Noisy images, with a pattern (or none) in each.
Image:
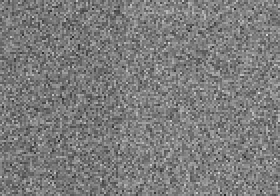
a sharp edge
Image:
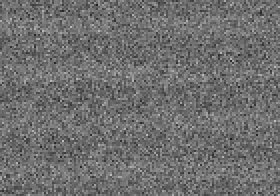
horizontal stripes
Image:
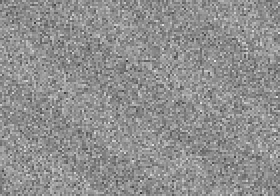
diagonal stripes
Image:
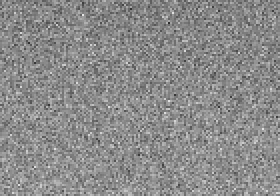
a smooth slope
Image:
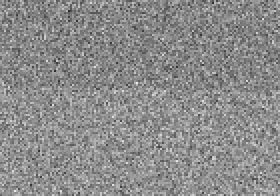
a sharp edge
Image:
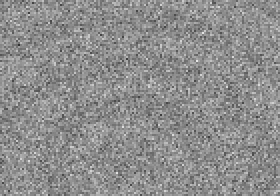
rings round one point
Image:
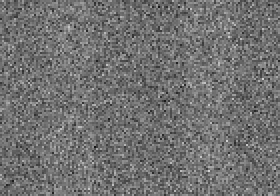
vertical stripes
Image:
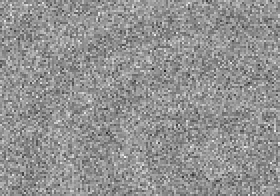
rings round one point
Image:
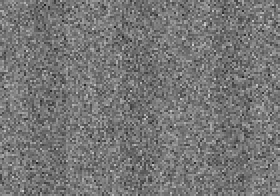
vertical stripes
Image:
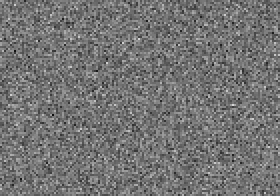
only noise
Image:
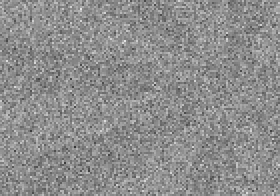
spokes from one point
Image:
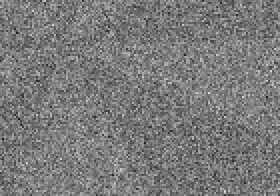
spokes from one point
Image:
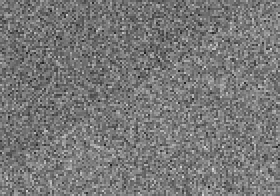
a sharp edge
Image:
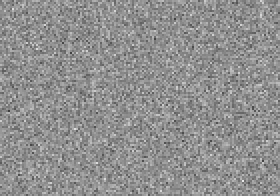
only noise
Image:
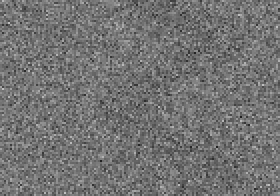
a wavy band
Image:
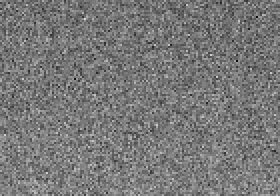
a smooth slope
